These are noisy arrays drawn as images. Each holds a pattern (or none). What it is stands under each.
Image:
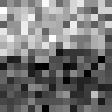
a sharp edge
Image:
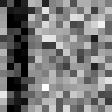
one vertical stripe
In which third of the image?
left
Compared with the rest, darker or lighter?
darker
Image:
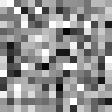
only noise
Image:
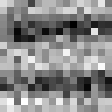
horizontal stripes
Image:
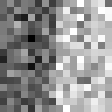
a sharp edge
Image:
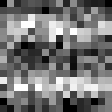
horizontal stripes
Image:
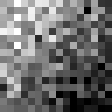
a smooth slope
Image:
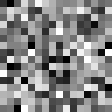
only noise
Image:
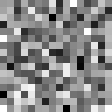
only noise
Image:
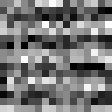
horizontal stripes
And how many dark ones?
4
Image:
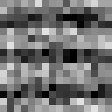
horizontal stripes
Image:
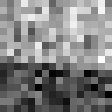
a sharp edge
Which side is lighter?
top
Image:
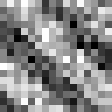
diagonal stripes
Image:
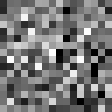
only noise
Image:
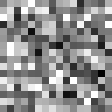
only noise
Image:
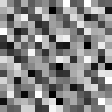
diagonal stripes
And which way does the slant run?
top left to bottom right
